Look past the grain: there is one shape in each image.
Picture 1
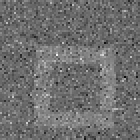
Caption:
light square frame
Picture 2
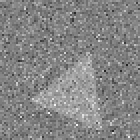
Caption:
light triangle
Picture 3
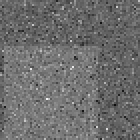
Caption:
light square
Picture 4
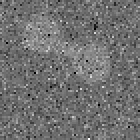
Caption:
light dumbbell
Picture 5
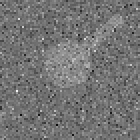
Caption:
light lollipop
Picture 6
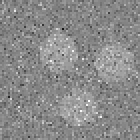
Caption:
light three dots
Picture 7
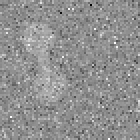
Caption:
light dumbbell
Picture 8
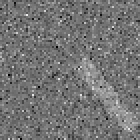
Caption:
light bar
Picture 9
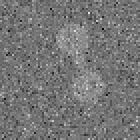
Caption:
light dumbbell
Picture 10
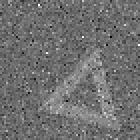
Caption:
light triangle frame
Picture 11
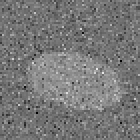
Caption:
light ellipse
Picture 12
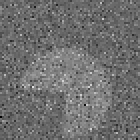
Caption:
light disc with a wedge cut out
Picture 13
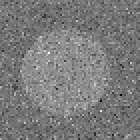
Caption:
light disc
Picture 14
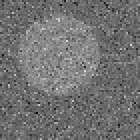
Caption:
light disc
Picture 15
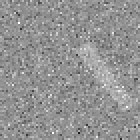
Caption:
light bar
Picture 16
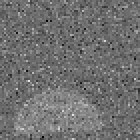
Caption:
light half disc
